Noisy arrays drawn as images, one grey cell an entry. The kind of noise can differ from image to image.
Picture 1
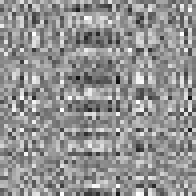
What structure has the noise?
low rank plus noise
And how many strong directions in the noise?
one
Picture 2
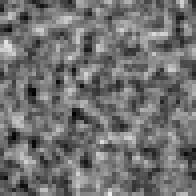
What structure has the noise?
blotchy
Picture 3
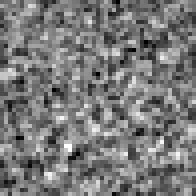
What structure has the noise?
blotchy
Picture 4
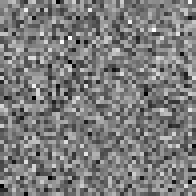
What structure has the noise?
independent entries
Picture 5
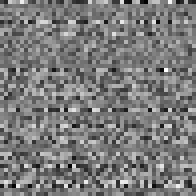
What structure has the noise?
rows of uneven size
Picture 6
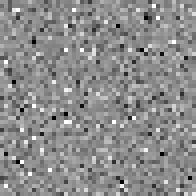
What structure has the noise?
heavy tails
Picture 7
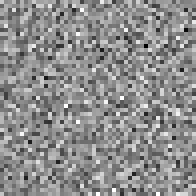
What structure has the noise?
independent entries
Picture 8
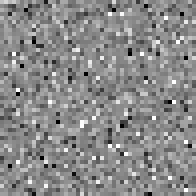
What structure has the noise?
heavy tails
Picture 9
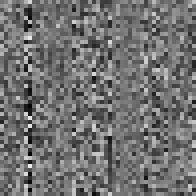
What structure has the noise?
columns of uneven size
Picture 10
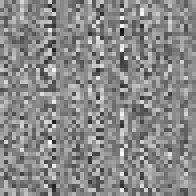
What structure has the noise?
columns of uneven size
